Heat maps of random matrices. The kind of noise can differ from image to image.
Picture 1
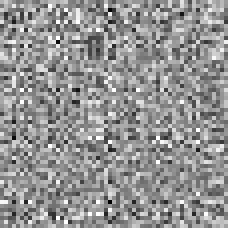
low rank plus noise
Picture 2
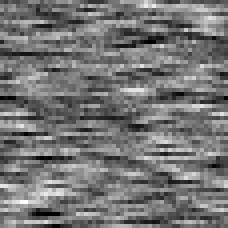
streaked along the rows
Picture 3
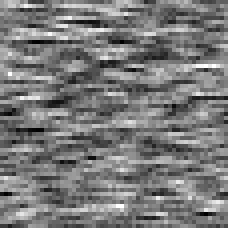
streaked along the rows
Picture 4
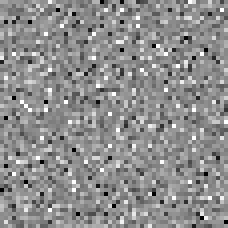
heavy tails
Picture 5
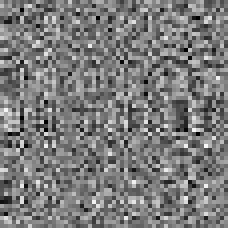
low rank plus noise
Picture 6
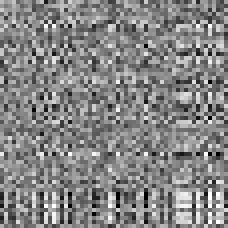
low rank plus noise
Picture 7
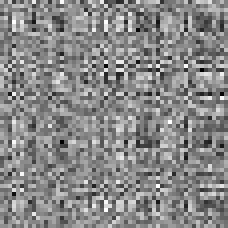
low rank plus noise
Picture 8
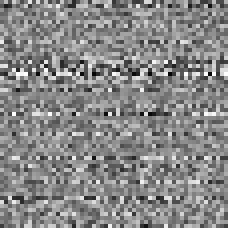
rows of uneven size
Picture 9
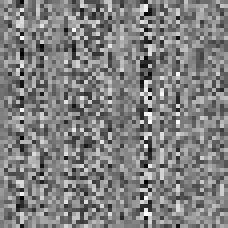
columns of uneven size
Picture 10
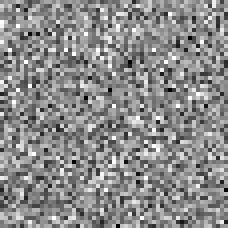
independent entries
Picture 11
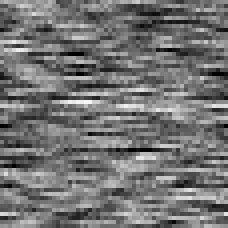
streaked along the rows
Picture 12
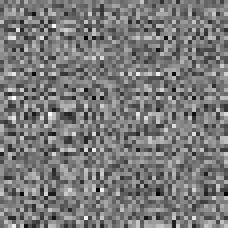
low rank plus noise
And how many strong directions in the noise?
one
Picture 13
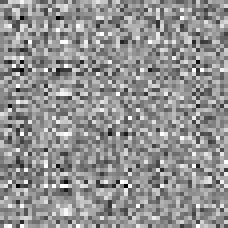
low rank plus noise
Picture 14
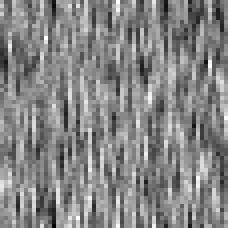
streaked along the columns
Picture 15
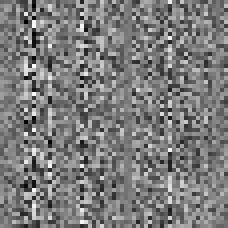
columns of uneven size
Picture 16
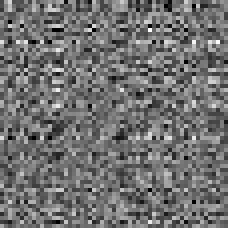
low rank plus noise
